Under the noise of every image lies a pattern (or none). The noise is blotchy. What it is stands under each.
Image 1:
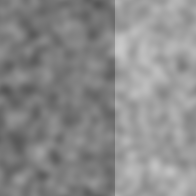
a sharp edge
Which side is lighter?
right
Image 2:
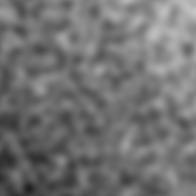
a smooth slope
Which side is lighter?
top right
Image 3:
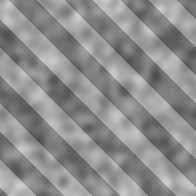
diagonal stripes
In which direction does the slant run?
top left to bottom right
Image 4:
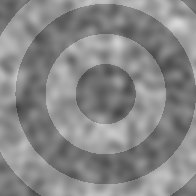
rings round one point
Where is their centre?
centre
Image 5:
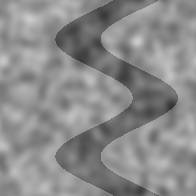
a wavy band
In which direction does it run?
top to bottom
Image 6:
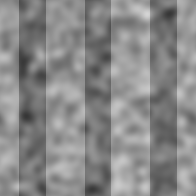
vertical stripes
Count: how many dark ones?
3
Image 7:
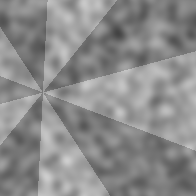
spokes from one point
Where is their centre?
middle left
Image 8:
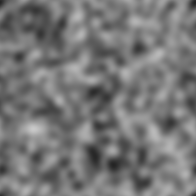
only noise
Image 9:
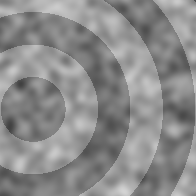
rings round one point
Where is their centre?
middle left
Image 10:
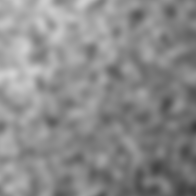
a smooth slope
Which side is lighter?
top left
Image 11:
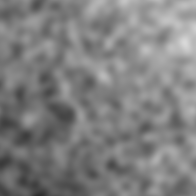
a smooth slope
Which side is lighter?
top right
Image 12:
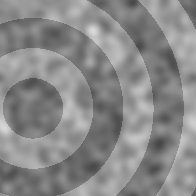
rings round one point
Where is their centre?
middle left
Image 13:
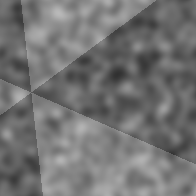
spokes from one point
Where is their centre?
middle left
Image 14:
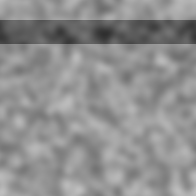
one horizontal stripe
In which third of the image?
top
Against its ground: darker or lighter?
darker
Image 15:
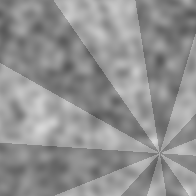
spokes from one point
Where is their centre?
bottom right
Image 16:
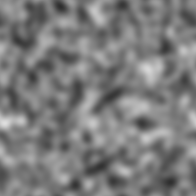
only noise
